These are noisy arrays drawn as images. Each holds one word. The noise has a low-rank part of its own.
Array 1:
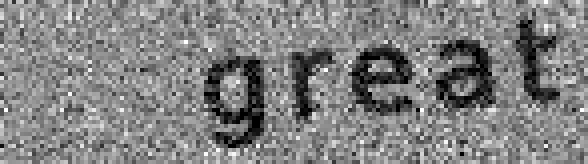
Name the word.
great
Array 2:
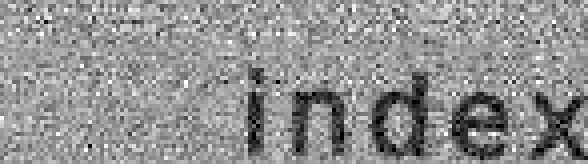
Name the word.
index
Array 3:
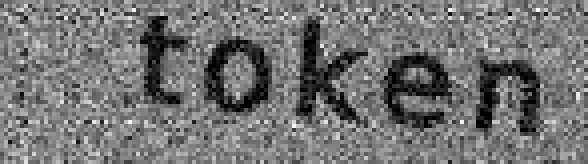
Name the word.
token
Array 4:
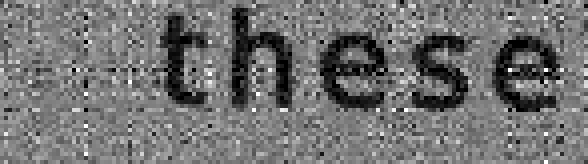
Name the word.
these
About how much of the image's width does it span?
two thirds
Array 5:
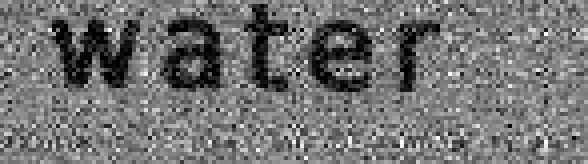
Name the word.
water
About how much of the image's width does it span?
two thirds
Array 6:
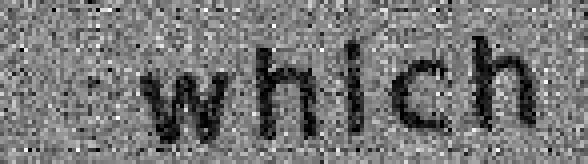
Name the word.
which
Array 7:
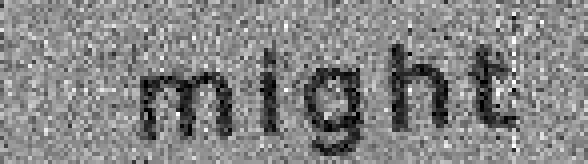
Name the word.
might
